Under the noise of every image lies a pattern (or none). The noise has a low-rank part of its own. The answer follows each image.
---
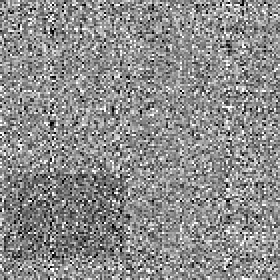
one block
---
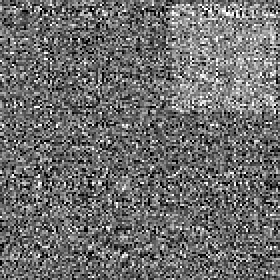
one block
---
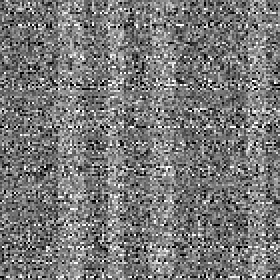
bands of columns
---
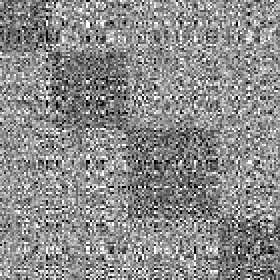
blocks along the diagonal
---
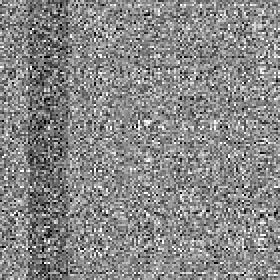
one band of columns
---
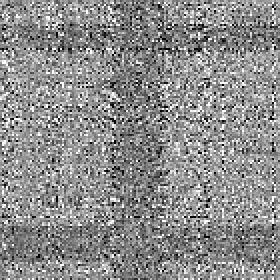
bands of rows crossing bands of columns
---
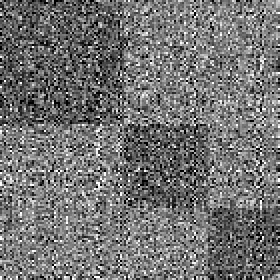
blocks along the diagonal
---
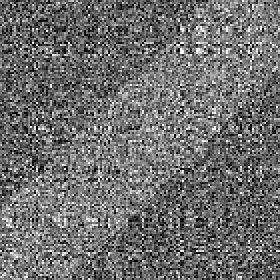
a diagonal band
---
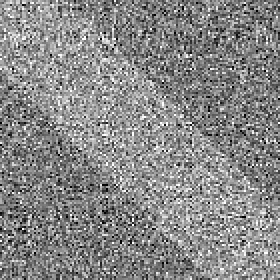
a diagonal band
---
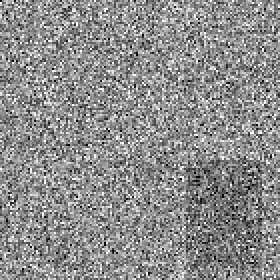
one block
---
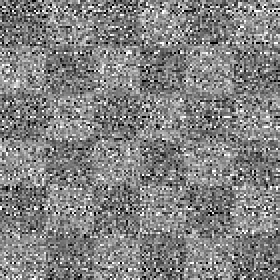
a checkerboard
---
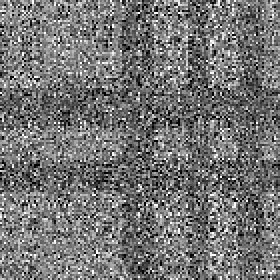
bands of rows crossing bands of columns
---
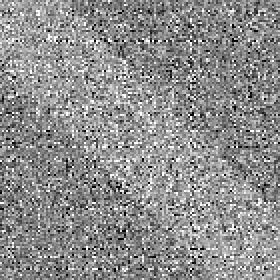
a diagonal band
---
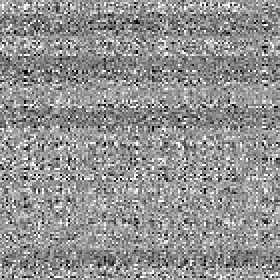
bands of rows
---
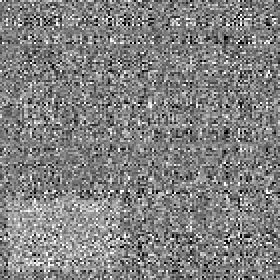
one block
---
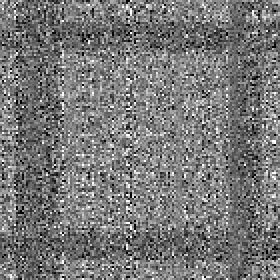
bands of rows crossing bands of columns
